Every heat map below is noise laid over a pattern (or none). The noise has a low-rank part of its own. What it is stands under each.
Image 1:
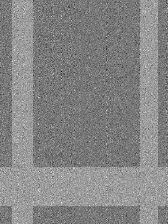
bands of rows crossing bands of columns
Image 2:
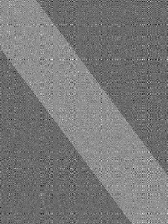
a diagonal band
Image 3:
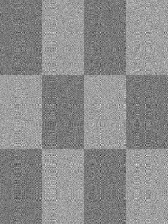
a checkerboard
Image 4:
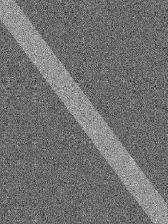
a diagonal band
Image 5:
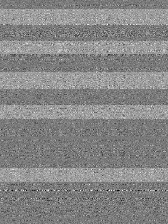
bands of rows
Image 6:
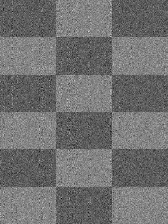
a checkerboard
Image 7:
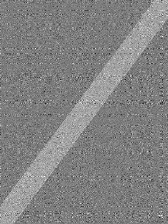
a diagonal band
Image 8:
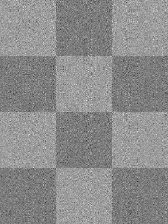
a checkerboard
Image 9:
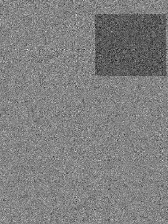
one block
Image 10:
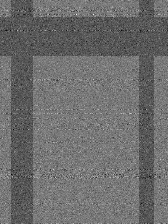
bands of rows crossing bands of columns
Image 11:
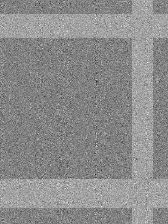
bands of rows crossing bands of columns
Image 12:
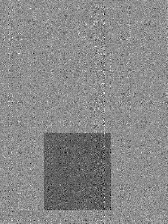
one block
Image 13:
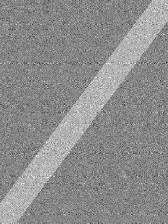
a diagonal band
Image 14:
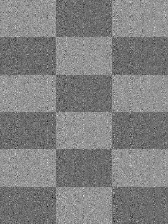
a checkerboard
